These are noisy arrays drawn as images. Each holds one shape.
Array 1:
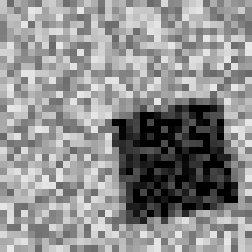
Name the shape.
square
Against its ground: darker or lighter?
darker
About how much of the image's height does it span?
half
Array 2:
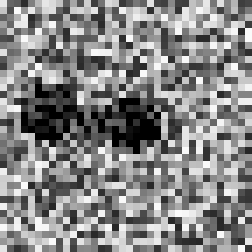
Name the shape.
dumbbell
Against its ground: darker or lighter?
darker
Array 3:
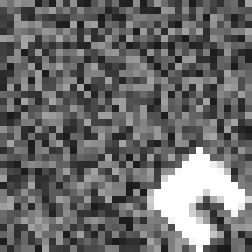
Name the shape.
square with a notch
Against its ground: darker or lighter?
lighter
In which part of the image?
bottom right
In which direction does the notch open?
down and right
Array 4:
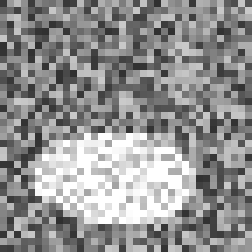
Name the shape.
ellipse
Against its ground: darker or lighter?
lighter
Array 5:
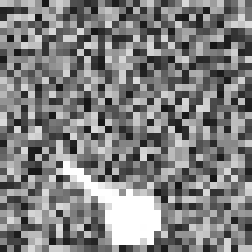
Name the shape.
lollipop
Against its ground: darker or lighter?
lighter
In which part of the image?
bottom middle
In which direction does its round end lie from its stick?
down and right
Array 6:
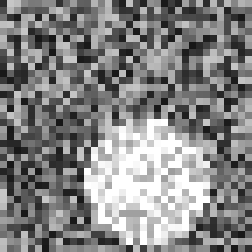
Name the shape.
disc
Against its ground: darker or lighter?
lighter
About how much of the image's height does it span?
half
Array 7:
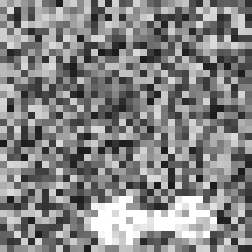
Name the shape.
dumbbell
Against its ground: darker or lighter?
lighter
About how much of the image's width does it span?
half
